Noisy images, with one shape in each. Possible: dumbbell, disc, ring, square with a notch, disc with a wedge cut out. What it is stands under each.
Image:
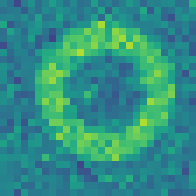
ring
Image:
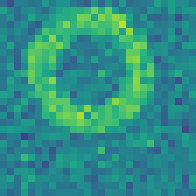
ring
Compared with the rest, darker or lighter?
lighter
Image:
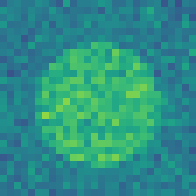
disc
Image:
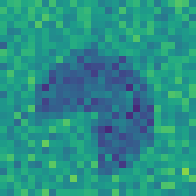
disc with a wedge cut out
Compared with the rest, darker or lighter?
darker
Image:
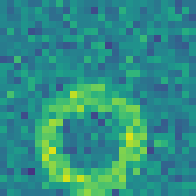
ring
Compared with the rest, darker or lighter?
lighter
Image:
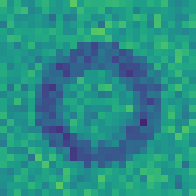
ring
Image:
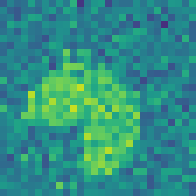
disc with a wedge cut out
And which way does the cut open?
down and left
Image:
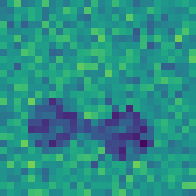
dumbbell
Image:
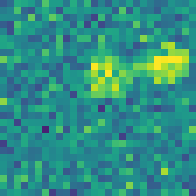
dumbbell
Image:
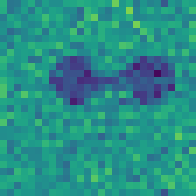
dumbbell
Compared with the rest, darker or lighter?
darker
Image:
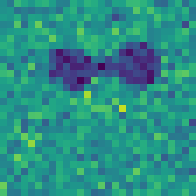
dumbbell
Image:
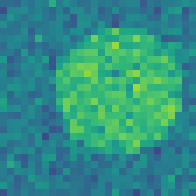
disc
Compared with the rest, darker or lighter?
lighter
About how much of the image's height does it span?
two thirds
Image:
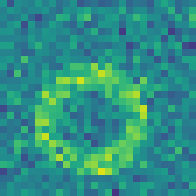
ring
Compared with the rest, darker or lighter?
lighter
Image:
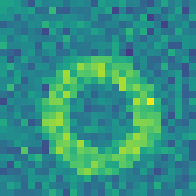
ring
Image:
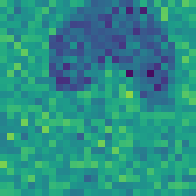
disc with a wedge cut out
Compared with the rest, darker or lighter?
darker
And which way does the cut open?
down
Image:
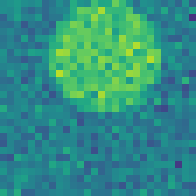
disc
